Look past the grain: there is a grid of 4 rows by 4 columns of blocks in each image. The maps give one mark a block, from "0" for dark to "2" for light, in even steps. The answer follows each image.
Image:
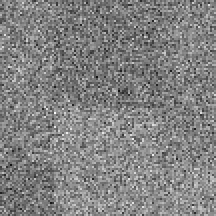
1001
1001
1221
0222
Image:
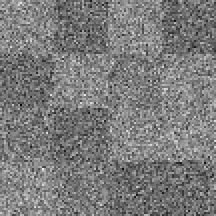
2020
0212
1022
2100
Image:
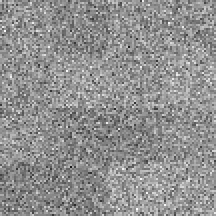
1011
1212
1001
0022
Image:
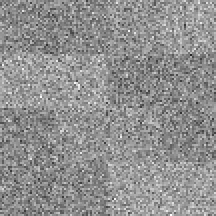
0012
2200
0110
0022
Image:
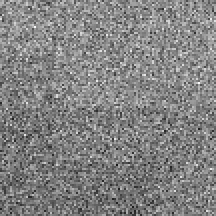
2222
1222
0111
0001
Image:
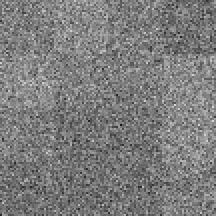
1210
2112
1002
0001
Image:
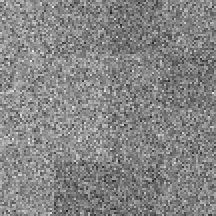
2101
2210
2211
2001
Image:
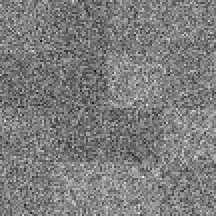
1011
0021
1002
1221
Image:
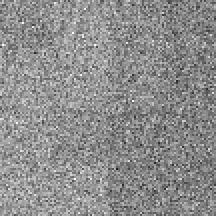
1210
2210
2100
2200
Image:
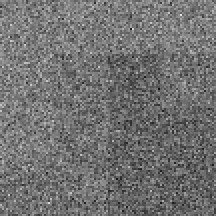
2222
2101
2100
1100
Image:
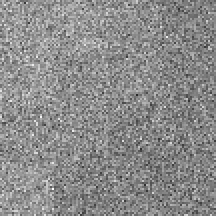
2210
2110
1100
2000
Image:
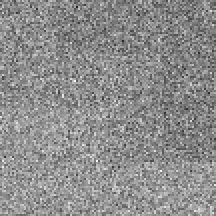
1000
1110
2210
2222
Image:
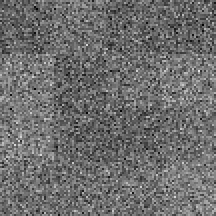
0100
2012
2001
1112
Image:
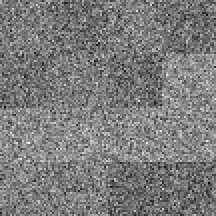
1010
0102
2222
1100
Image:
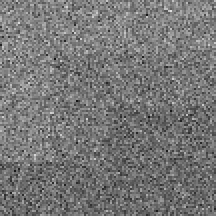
2222
2111
2100
0000
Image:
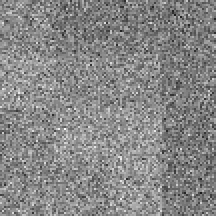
1000
2110
1220
1120
